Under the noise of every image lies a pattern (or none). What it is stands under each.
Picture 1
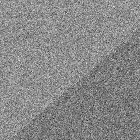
a sharp edge
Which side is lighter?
top left
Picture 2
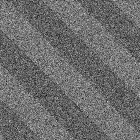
diagonal stripes
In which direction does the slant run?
top left to bottom right
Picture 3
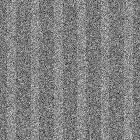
vertical stripes
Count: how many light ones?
6
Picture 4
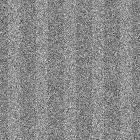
vertical stripes
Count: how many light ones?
5
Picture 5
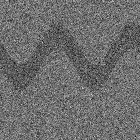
a wavy band
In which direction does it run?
left to right
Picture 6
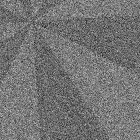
spokes from one point
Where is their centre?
top left
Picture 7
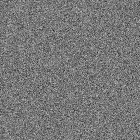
only noise
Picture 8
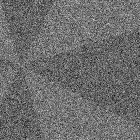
spokes from one point
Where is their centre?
middle left
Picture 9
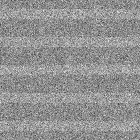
horizontal stripes
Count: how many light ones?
5
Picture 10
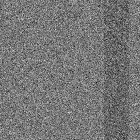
one vertical stripe
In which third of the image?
right
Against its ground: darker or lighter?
darker
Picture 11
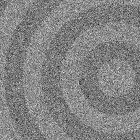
rings round one point
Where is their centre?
middle right
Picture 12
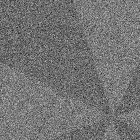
spokes from one point
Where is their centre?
bottom right
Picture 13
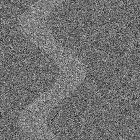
a wavy band
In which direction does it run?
top to bottom
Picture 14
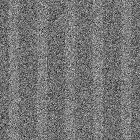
vertical stripes
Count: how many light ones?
5
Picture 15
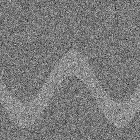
a wavy band
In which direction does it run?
left to right
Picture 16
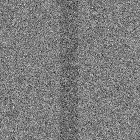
one vertical stripe
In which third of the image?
middle
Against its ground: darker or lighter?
darker
